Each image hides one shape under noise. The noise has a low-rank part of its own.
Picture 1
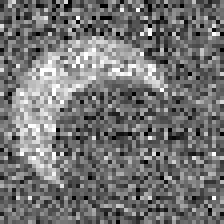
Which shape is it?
crescent
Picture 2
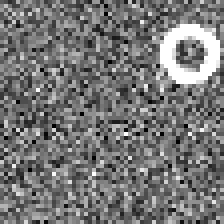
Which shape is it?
ring
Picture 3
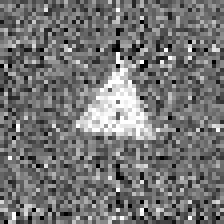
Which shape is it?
triangle
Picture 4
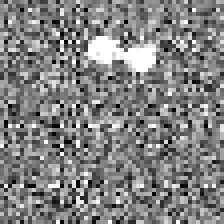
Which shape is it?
dumbbell
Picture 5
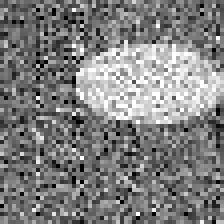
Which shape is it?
ellipse
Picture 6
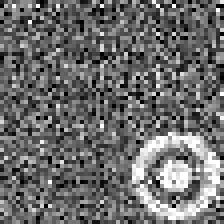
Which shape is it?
bullseye
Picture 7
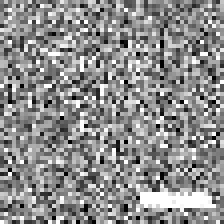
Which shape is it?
bar
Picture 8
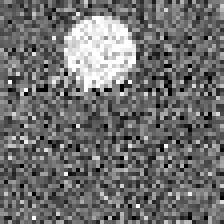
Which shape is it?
disc
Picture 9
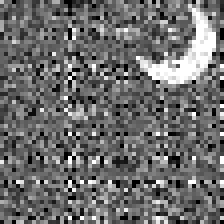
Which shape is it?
crescent
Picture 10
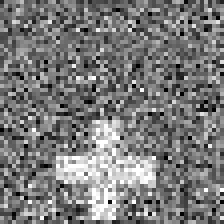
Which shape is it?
cross
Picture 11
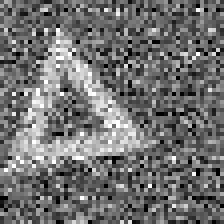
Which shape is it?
triangle frame
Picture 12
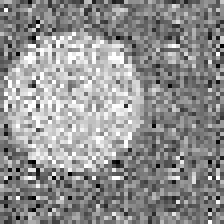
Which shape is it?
disc
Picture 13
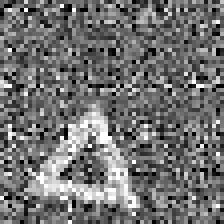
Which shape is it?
triangle frame
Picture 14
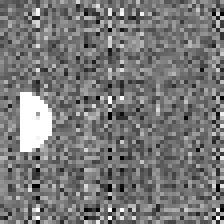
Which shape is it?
half disc
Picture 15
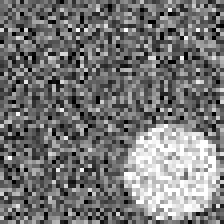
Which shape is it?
disc
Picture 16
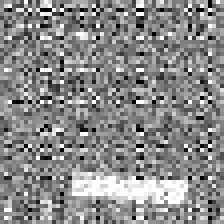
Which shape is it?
bar
